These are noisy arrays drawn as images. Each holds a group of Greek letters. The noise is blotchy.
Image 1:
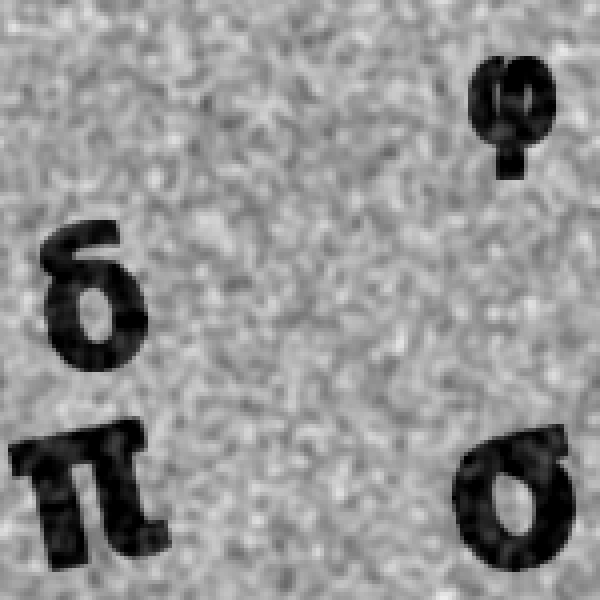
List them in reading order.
top right: phi; middle left: delta; bottom left: pi; bottom right: sigma
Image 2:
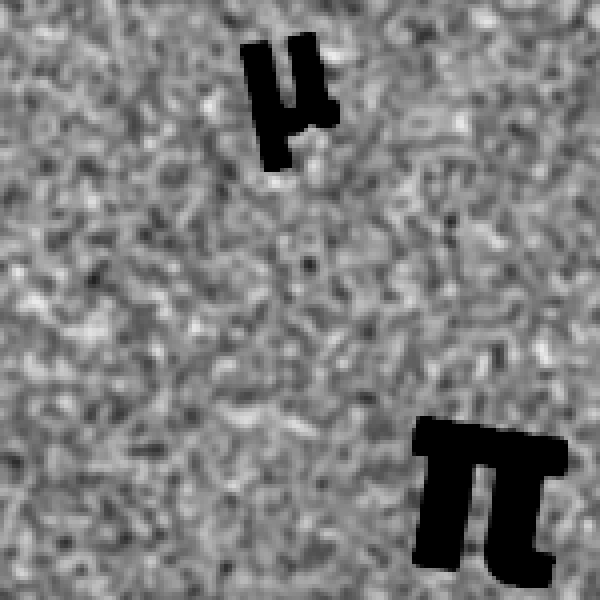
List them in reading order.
top middle: mu; bottom right: pi
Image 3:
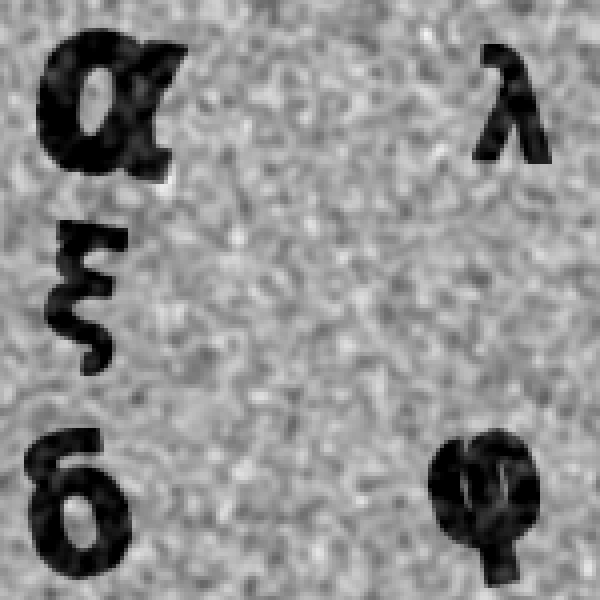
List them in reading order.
top left: alpha; top right: lambda; middle left: xi; bottom left: delta; bottom right: phi
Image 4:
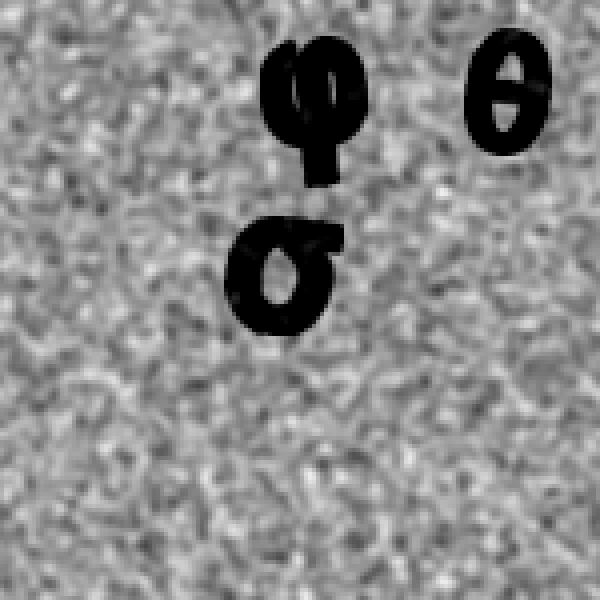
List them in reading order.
top middle: phi; top right: theta; centre: sigma
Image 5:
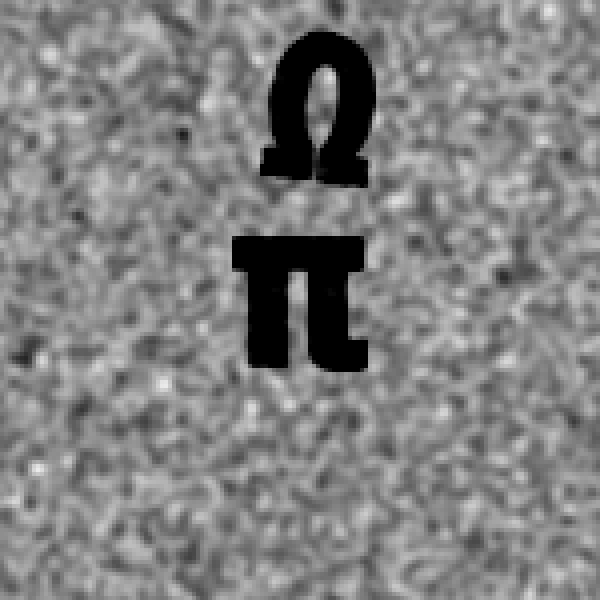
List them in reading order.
top middle: omega; centre: pi
